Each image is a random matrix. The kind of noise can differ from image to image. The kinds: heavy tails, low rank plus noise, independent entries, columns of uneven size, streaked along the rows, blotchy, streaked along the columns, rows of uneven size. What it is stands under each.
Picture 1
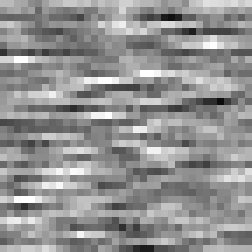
streaked along the rows
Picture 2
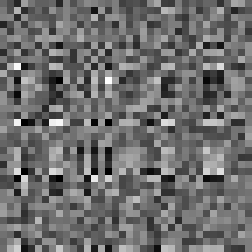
low rank plus noise
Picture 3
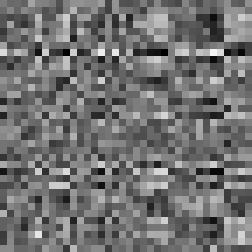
low rank plus noise
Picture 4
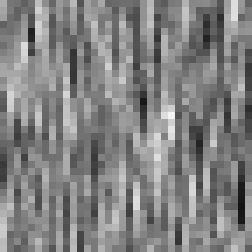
streaked along the columns
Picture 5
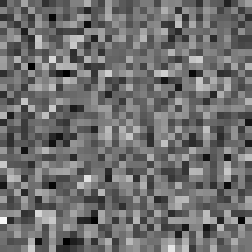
low rank plus noise
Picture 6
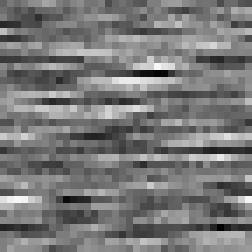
streaked along the rows
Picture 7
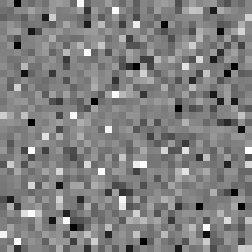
heavy tails
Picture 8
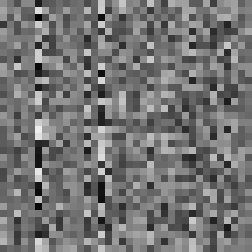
columns of uneven size
